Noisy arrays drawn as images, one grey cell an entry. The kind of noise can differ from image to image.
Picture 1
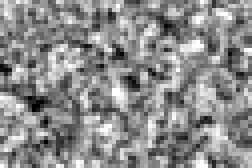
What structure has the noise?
blotchy
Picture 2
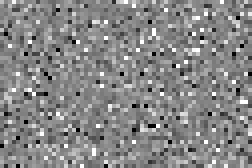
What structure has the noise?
heavy tails
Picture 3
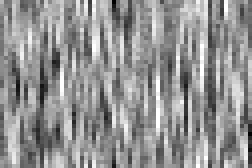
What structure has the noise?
streaked along the columns
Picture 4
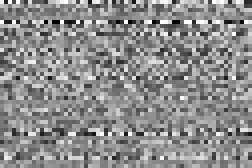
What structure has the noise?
rows of uneven size
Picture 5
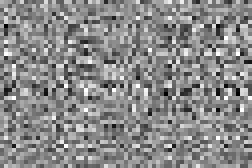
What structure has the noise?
low rank plus noise
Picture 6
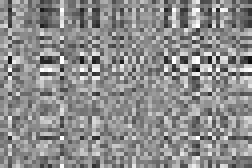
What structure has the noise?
low rank plus noise
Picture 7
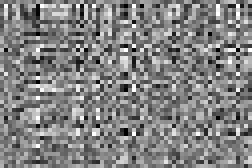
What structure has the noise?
low rank plus noise
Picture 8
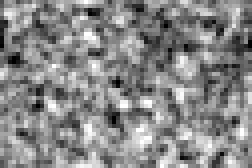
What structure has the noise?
blotchy
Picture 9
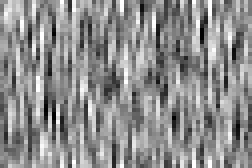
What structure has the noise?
streaked along the columns
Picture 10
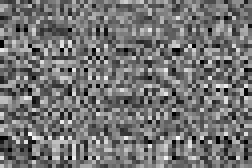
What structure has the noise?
low rank plus noise
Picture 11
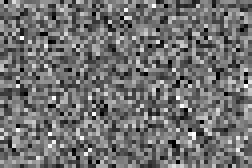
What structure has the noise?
independent entries
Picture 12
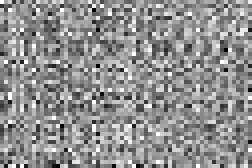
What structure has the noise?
low rank plus noise
